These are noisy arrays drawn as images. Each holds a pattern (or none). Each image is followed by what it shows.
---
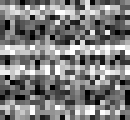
bands of rows
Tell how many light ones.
4
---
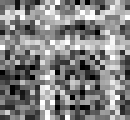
bands of rows crossing bands of columns
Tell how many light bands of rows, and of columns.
2 and 2
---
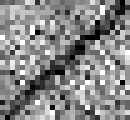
a diagonal band
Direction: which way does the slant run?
bottom left to top right
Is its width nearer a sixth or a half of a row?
a sixth
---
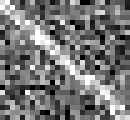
a diagonal band
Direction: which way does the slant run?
top left to bottom right
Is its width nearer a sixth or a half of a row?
a sixth
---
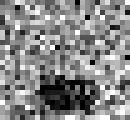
one block
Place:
bottom middle
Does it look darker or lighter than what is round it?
darker
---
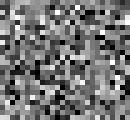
only noise
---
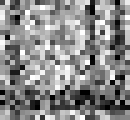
bands of rows crossing bands of columns
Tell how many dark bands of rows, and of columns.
1 and 3
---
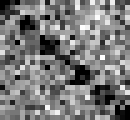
blocks along the diagonal
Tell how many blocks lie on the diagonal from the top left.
7
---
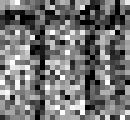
bands of rows crossing bands of columns
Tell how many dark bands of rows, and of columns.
1 and 3
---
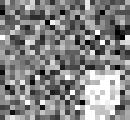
one block
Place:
bottom right
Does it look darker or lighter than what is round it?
lighter
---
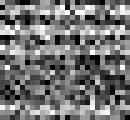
bands of rows
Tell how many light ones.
4
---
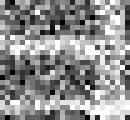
bands of rows crossing bands of columns
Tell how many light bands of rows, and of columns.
2 and 1
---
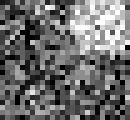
one block
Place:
top right
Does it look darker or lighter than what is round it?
lighter
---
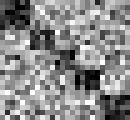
blocks along the diagonal
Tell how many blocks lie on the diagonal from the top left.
5
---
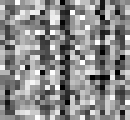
bands of columns
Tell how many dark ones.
5
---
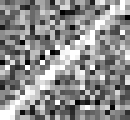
a diagonal band
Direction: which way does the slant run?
bottom left to top right
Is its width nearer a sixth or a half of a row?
a sixth
